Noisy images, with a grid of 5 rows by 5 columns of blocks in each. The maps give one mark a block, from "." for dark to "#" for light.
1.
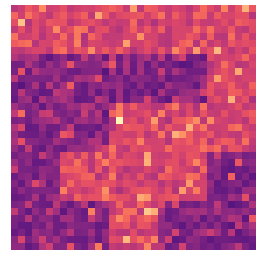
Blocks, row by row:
#####
....#
..###
.###.
..#..
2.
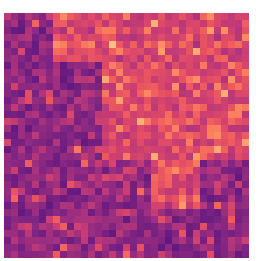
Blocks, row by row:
.####
..###
..###
...#.
.....
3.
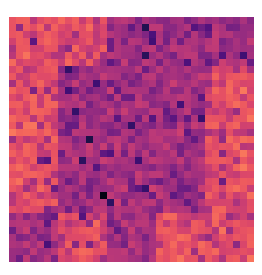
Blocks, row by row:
##...
#...#
#...#
#...#
.#.##
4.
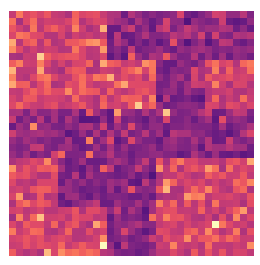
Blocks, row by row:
##...
###.#
.....
#..##
##.##
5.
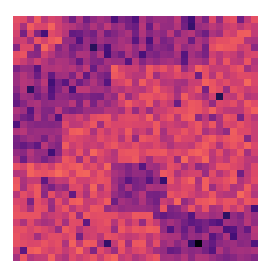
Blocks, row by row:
#...#
..###
.####
##.##
###..
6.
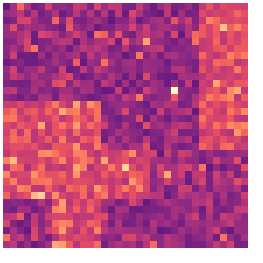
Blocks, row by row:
....#
....#
##..#
###..
.#...
